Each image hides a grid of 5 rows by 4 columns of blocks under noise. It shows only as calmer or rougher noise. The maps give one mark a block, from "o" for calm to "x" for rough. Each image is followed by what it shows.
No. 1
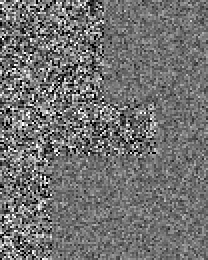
x x o o
x x o o
x x x o
x o o o
x o o o
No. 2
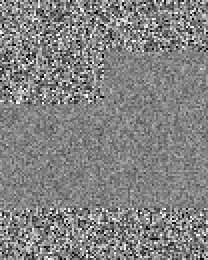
x x x x
x x o o
o o o o
o o o o
x x x x
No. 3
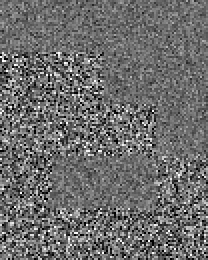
o o o o
x x o o
x x x o
x o o x
x x x x
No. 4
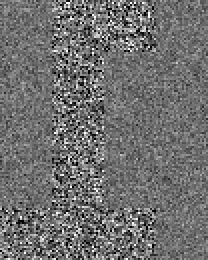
o x x o
o x o o
o x o o
o x o o
x x x o
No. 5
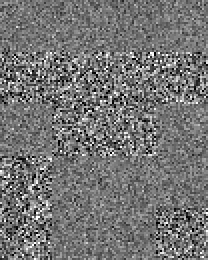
o o o o
x x x x
o x x o
x o o o
x o o x
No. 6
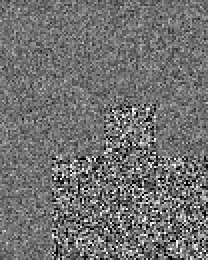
o o o o
o o o o
o o x o
o x x x
o x x x
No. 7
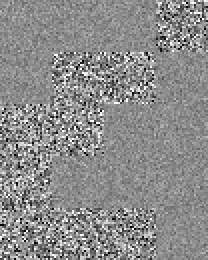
o o o x
o x x o
x x o o
x o o o
x x x o
